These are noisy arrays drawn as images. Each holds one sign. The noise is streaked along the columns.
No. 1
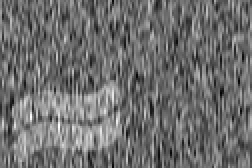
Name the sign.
approximately sign
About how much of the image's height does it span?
half
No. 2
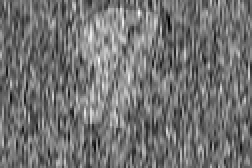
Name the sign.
pilcrow
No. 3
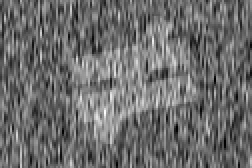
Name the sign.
not-equal sign
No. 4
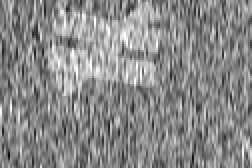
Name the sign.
not-equal sign
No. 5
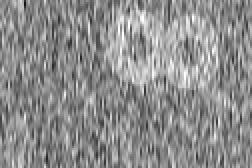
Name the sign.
infinity sign
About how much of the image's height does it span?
half
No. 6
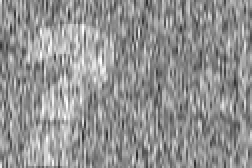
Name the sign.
question mark
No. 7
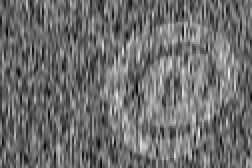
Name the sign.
at sign
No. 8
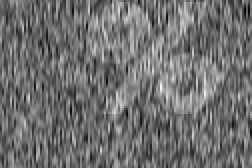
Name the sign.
percent sign
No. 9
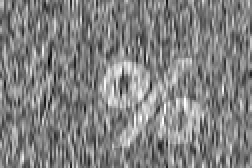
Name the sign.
percent sign
